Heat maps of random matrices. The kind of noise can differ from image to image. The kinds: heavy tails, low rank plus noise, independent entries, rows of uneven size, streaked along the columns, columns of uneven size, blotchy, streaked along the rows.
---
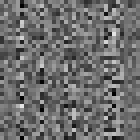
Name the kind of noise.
columns of uneven size
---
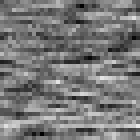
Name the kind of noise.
streaked along the rows
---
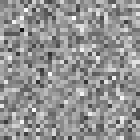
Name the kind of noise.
independent entries
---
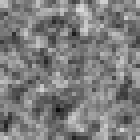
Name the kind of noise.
blotchy
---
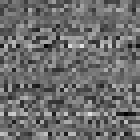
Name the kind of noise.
rows of uneven size
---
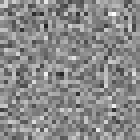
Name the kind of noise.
low rank plus noise
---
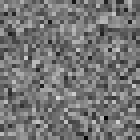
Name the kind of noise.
independent entries
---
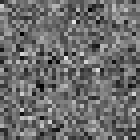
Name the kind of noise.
low rank plus noise
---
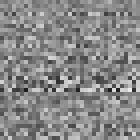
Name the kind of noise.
rows of uneven size
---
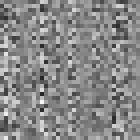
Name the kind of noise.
columns of uneven size
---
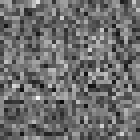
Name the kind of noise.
low rank plus noise
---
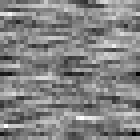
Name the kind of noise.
streaked along the rows
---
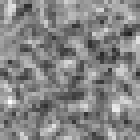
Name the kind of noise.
blotchy
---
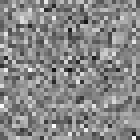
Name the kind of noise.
low rank plus noise
